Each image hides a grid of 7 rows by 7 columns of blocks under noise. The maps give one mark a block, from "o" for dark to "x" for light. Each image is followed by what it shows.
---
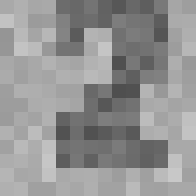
xxoooox
xxoxoox
xxxxoox
xxxooxx
xxoooxx
xxoooox
xxxxxxx
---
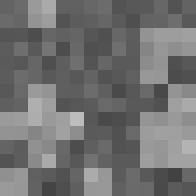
oxooooo
oooooxx
oooooxo
oxoooox
xxxooxx
oxoooxx
xooxooo
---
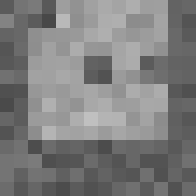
ooxxxxo
oxxxxxo
oxxoxoo
oxxxxxo
oxxxxxo
ooooooo
ooooooo
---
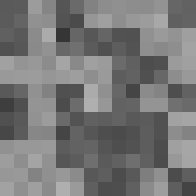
oxoxxxo
oxoooxx
xxxxoox
oxoxoxo
oxoooox
xxoooox
xxxooxo
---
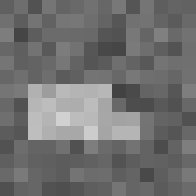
ooooooo
ooooooo
ooooooo
oxxxooo
oxxxxoo
ooooooo
ooooooo
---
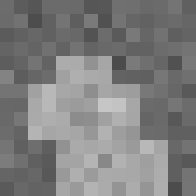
ooooooo
ooooooo
ooxxooo
oxxxxoo
oxxxxoo
ooxxxxo
ooxxxxo
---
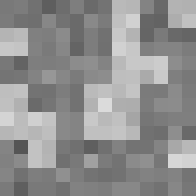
ooooxox
xoooxoo
ooooxxo
xooxxoo
xxoxxoo
oxoooox
ooooooo
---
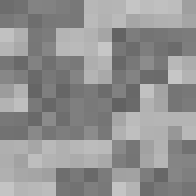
oooxxxx
xoxxooo
oooxoox
xooooxo
ooooxxx
xxxxoxo
xxooxoo
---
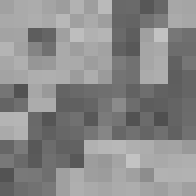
xxxxoox
xoxxoxo
xxxxoxo
oxooooo
xoooooo
oooxxxx
ooxxxxx
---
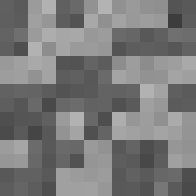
oxoxxxo
oxxxooo
xxooxxx
oooooxo
ooxoxxx
xooxoox
ooxxooo
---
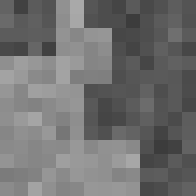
ooxoooo
ooxxooo
xxxxooo
xxxoooo
xxxoooo
xxxxxoo
xxxxxoo
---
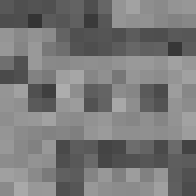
ooooxxx
xxooooo
oxxxxxx
xoxoxox
xxxxxxx
xxooooo
xxoxxxo
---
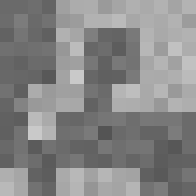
ooxxxxx
ooxooxx
ooxooxx
oxxoxxx
oxooooo
ooooooo
xoxxxoo
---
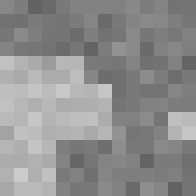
ooooooo
ooooooo
xxxoooo
xxxxooo
xxxxoox
xxooooo
xxooooo
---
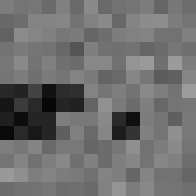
xxxxxxx
xxxxxxx
xxxxxxx
oooxxxx
ooxxoxx
xxxxxxx
xxxxxxx
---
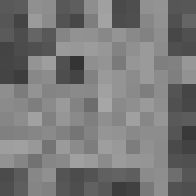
oxoxoxo
ooxxxxo
oxoxxxx
xxxxxxo
xxxxxxo
xxxxxxo
oxoooxo
